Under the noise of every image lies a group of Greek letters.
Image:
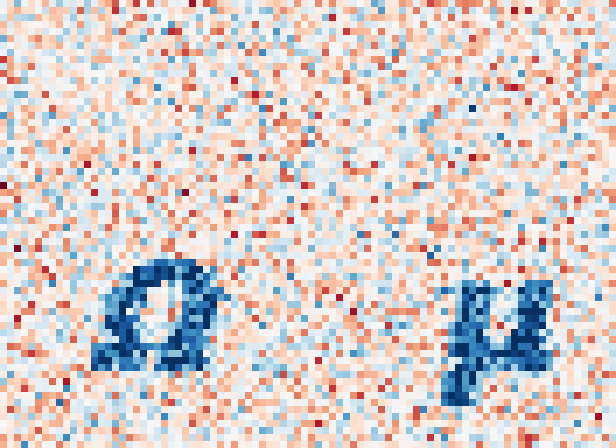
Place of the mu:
bottom right
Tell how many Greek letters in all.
2
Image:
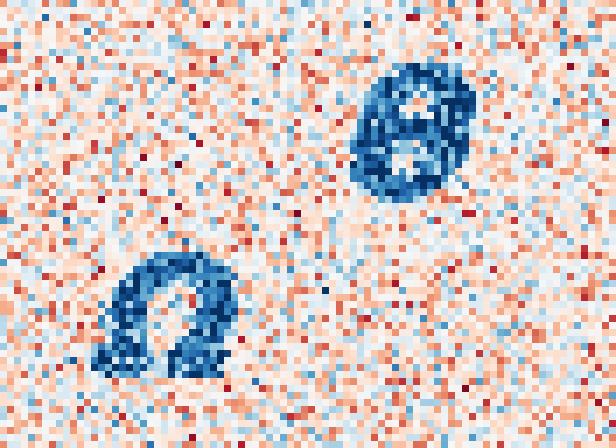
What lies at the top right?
theta
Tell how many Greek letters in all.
2
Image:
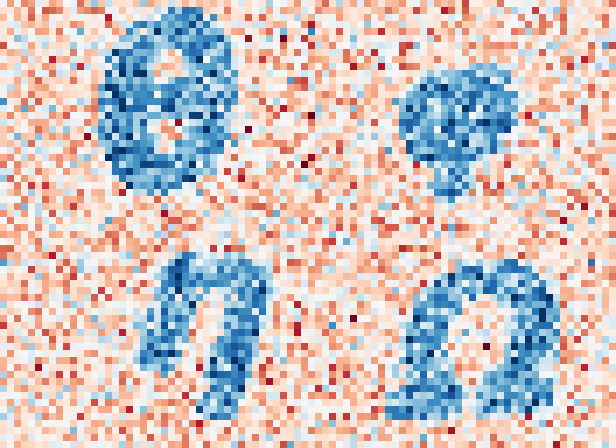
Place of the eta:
bottom left
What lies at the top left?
theta
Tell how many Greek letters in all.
4
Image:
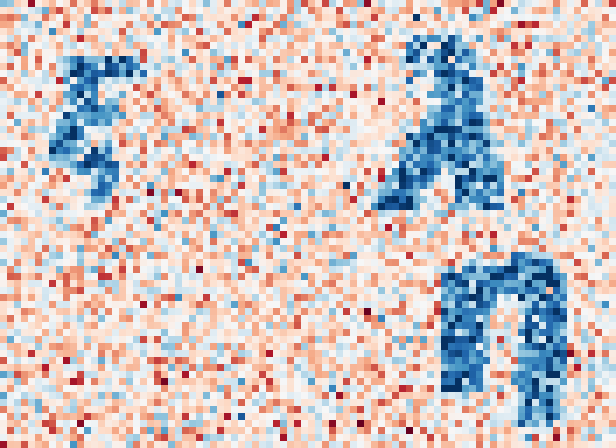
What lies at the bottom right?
eta
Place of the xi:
top left
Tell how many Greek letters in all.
3
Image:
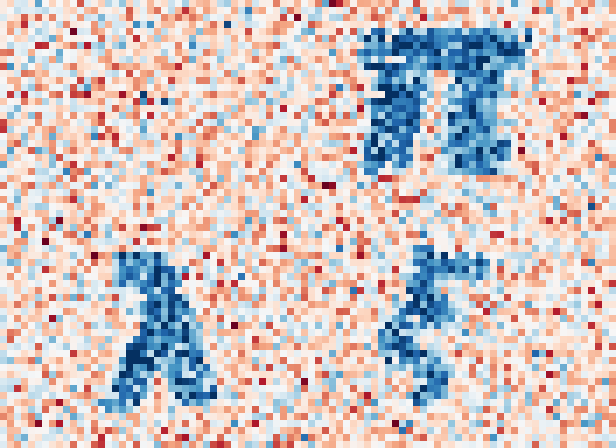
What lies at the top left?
nothing
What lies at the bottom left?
lambda
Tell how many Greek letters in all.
3
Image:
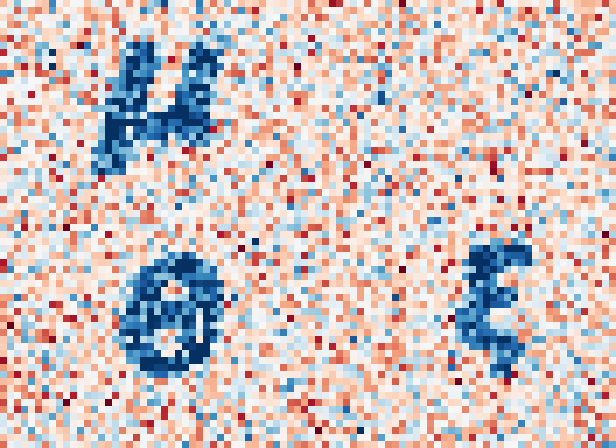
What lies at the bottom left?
theta
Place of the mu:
top left
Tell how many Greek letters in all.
3
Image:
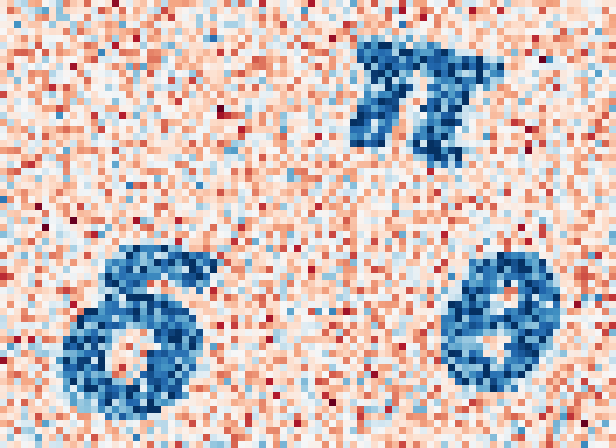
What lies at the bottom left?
delta
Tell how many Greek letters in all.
3
